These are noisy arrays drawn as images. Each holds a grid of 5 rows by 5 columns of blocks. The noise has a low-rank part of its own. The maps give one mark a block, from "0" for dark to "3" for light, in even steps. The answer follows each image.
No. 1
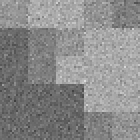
23321
01233
01333
00033
00012
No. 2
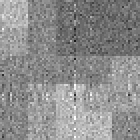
31000
21000
11112
12322
12331
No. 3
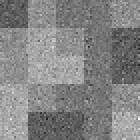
02112
23210
23310
32112
30013
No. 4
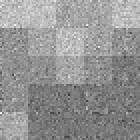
33223
12321
11210
10000
20000
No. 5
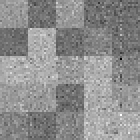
20200
03010
33231
22032
10133
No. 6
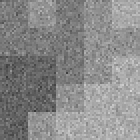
12123
11122
00123
00233
02333
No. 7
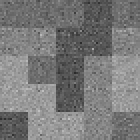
11101
22002
31023
33023
03321
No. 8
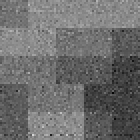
23333
33221
22110
12200
13310
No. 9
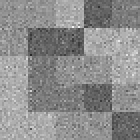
22301
20033
31223
31102
33220
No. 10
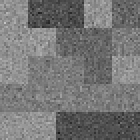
30031
33112
32213
22222
33000
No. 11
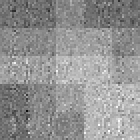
00100
11221
22332
01233
01133
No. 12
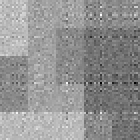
32211
32100
12100
12200
33310
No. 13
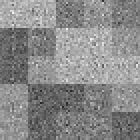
33121
01332
02333
20012
20110
